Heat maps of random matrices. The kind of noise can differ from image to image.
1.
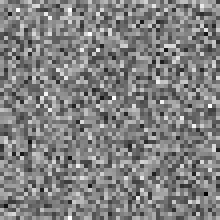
independent entries
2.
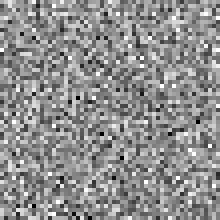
independent entries
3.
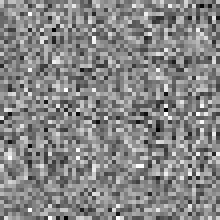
low rank plus noise
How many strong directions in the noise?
three or four
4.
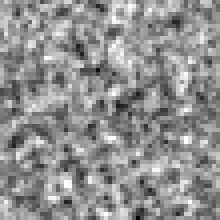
blotchy
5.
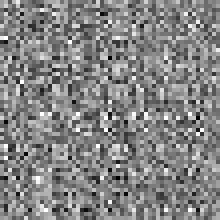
low rank plus noise
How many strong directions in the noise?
two
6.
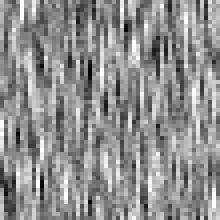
streaked along the columns
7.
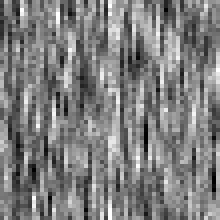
streaked along the columns
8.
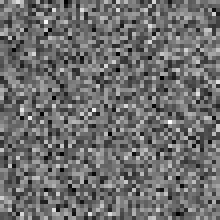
independent entries
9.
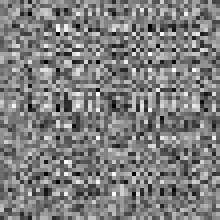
low rank plus noise
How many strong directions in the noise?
one
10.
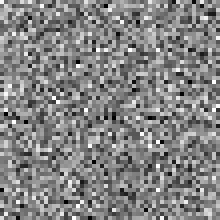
independent entries
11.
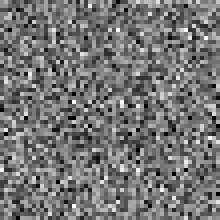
independent entries
